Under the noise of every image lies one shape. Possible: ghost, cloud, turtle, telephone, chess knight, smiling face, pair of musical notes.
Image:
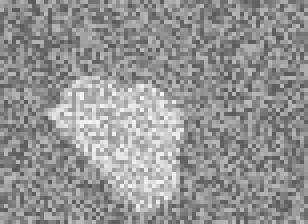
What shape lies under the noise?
cloud
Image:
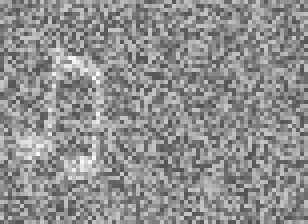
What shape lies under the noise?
pair of musical notes
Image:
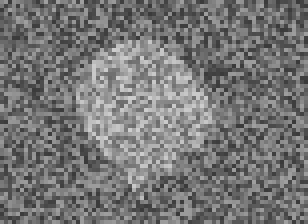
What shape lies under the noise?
ghost
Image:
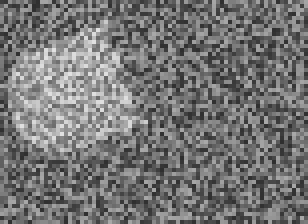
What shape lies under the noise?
ghost
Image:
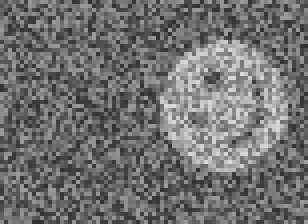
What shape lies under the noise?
smiling face
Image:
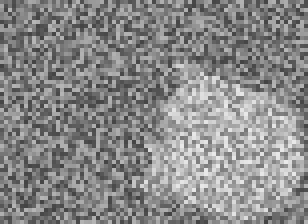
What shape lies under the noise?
ghost
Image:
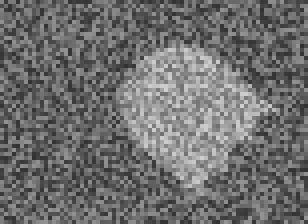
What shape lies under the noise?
ghost
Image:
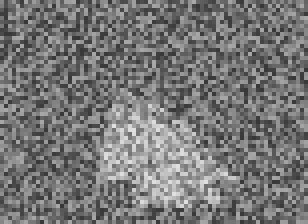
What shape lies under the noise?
chess knight
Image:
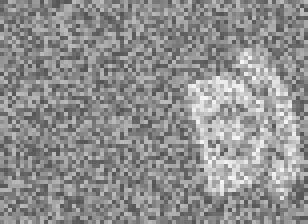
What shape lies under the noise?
telephone
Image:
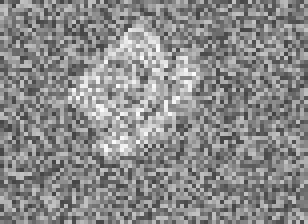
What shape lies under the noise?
telephone
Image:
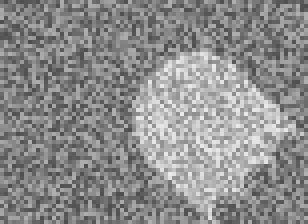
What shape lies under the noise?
ghost
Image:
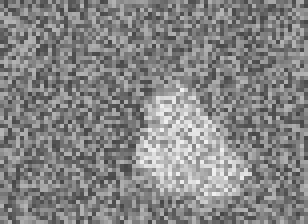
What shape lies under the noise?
cloud
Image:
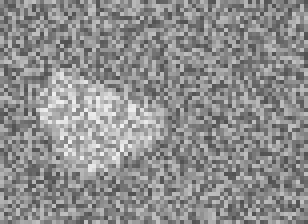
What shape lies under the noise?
cloud
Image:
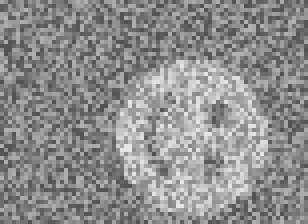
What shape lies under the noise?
smiling face
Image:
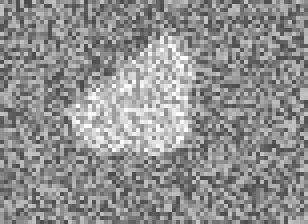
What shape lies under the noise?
cloud
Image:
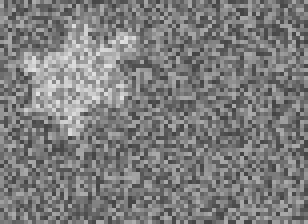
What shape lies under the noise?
turtle
